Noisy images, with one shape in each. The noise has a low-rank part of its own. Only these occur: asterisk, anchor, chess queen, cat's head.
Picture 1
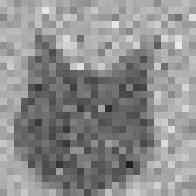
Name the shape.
cat's head
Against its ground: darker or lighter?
darker
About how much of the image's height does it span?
nearly all
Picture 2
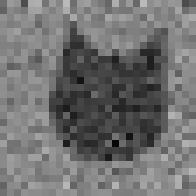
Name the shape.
cat's head
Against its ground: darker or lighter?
darker
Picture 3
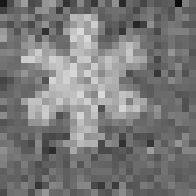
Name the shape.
asterisk
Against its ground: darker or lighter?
lighter
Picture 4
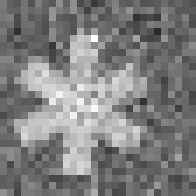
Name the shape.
asterisk
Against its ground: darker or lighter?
lighter
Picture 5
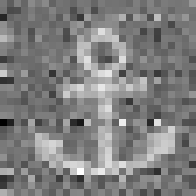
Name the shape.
anchor
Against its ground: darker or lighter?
lighter
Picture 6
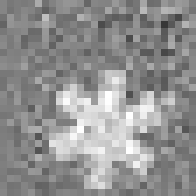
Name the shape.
asterisk
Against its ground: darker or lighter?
lighter
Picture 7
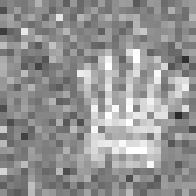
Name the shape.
chess queen
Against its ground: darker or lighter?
lighter
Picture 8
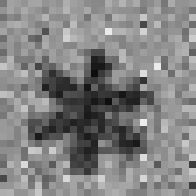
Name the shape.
asterisk
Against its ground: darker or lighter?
darker
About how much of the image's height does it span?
two thirds
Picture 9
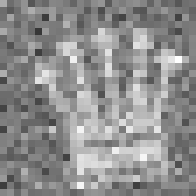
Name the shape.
chess queen
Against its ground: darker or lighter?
lighter
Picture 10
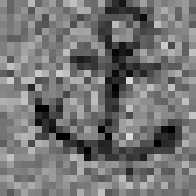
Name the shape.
anchor
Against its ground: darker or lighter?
darker
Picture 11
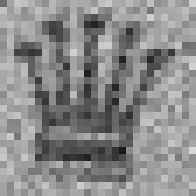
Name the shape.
chess queen
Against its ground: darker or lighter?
darker
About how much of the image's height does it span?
nearly all
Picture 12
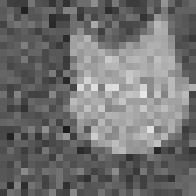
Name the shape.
cat's head
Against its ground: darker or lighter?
lighter
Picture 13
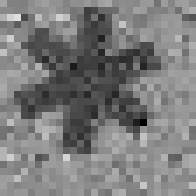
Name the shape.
asterisk
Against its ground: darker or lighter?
darker
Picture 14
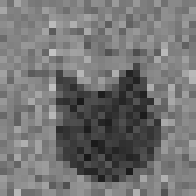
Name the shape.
cat's head
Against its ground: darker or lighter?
darker
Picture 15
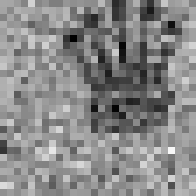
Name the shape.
chess queen
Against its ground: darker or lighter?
darker
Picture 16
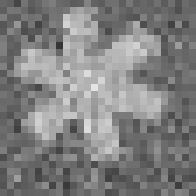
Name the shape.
asterisk
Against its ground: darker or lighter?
lighter
